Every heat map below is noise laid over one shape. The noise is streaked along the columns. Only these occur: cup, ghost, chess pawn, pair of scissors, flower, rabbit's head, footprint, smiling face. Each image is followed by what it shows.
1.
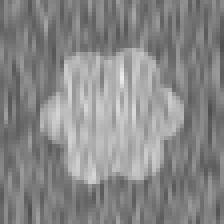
flower
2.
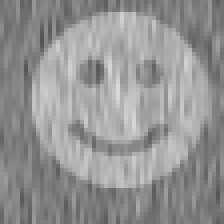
smiling face
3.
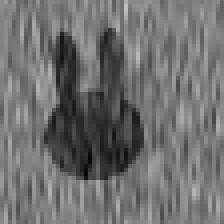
rabbit's head
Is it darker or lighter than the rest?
darker
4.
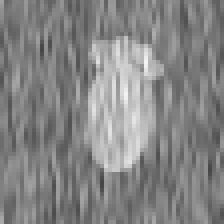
footprint
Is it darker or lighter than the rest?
lighter
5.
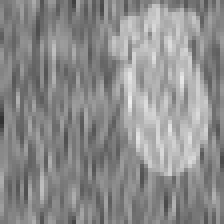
footprint
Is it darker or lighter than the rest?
lighter
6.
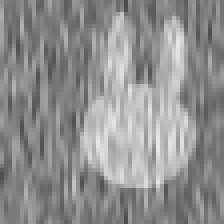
rabbit's head
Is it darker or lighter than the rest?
lighter
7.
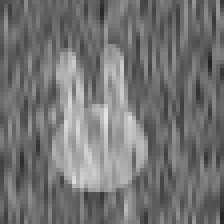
rabbit's head
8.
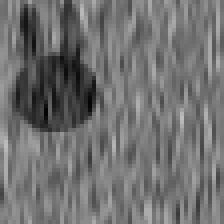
rabbit's head
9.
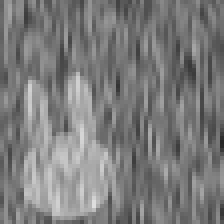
rabbit's head
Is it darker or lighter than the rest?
lighter
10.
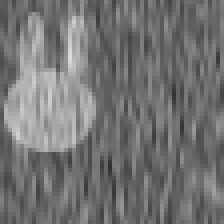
rabbit's head
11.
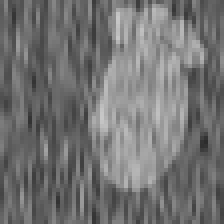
footprint
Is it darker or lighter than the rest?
lighter
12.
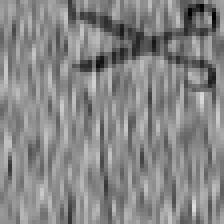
pair of scissors
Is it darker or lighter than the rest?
darker
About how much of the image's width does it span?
two thirds
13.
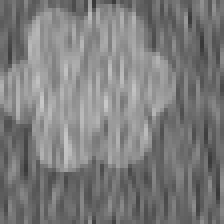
flower
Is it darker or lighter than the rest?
lighter
